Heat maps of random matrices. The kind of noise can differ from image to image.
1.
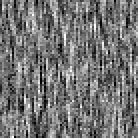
streaked along the columns
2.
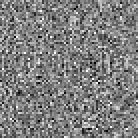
low rank plus noise
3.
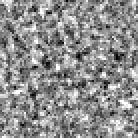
blotchy
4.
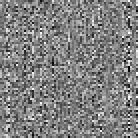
columns of uneven size
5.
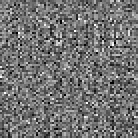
low rank plus noise
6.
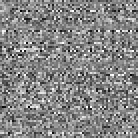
rows of uneven size
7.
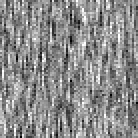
streaked along the columns
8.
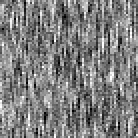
streaked along the columns
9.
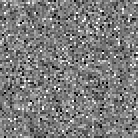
heavy tails
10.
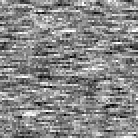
streaked along the rows
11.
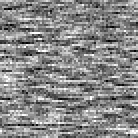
streaked along the rows
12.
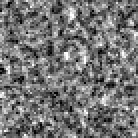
blotchy
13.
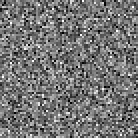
independent entries
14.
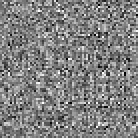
low rank plus noise
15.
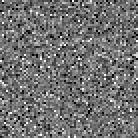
heavy tails
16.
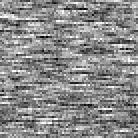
streaked along the rows
